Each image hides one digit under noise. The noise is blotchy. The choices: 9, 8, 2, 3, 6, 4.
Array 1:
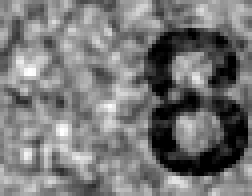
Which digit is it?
8
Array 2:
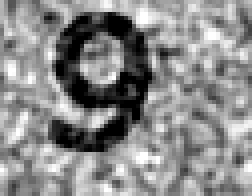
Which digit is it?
9
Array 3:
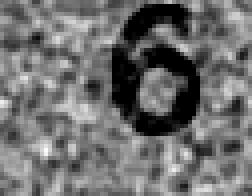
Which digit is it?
6
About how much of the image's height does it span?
two thirds
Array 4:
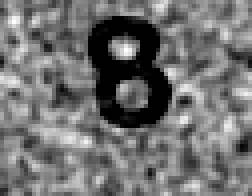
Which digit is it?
8
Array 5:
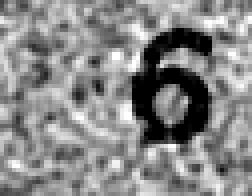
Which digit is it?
6
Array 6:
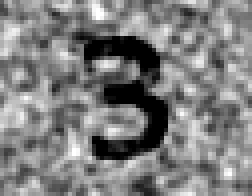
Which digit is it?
3
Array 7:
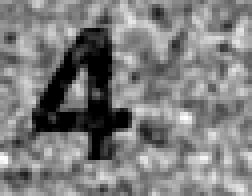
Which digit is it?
4
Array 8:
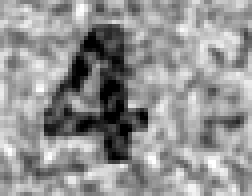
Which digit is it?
4
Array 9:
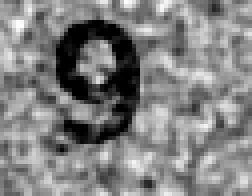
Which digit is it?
9
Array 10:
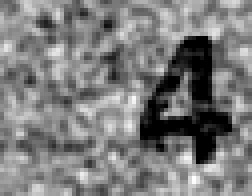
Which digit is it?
4
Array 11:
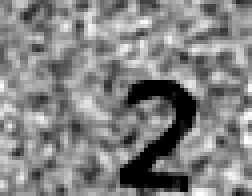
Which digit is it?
2
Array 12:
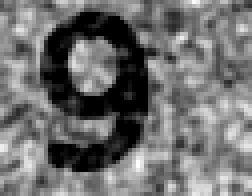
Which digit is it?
9
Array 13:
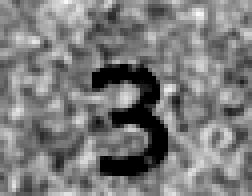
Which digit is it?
3
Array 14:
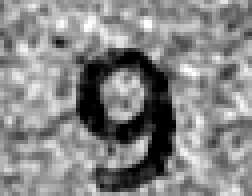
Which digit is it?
9
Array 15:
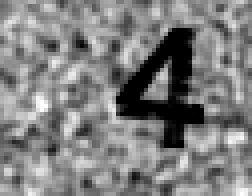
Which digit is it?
4
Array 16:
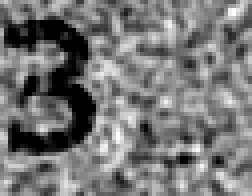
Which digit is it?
3
